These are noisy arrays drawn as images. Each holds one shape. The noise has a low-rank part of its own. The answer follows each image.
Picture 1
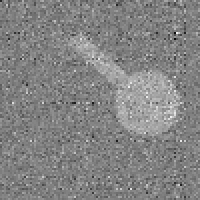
light lollipop
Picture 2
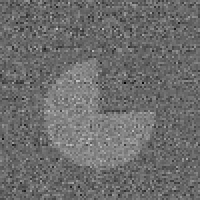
light disc with a wedge cut out
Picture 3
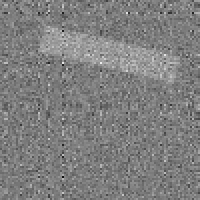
light bar
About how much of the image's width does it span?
two thirds
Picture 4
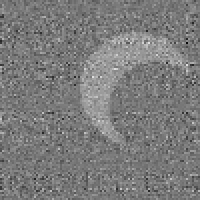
light crescent
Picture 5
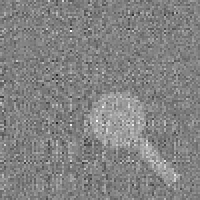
light lollipop
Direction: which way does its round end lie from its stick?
up and left
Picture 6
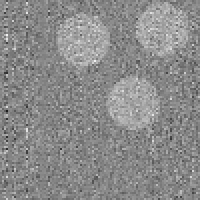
light three dots
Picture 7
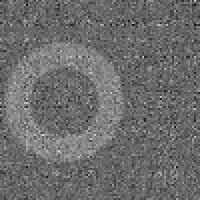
light ring
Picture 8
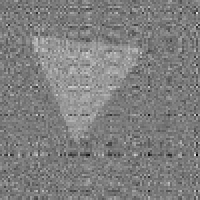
light triangle
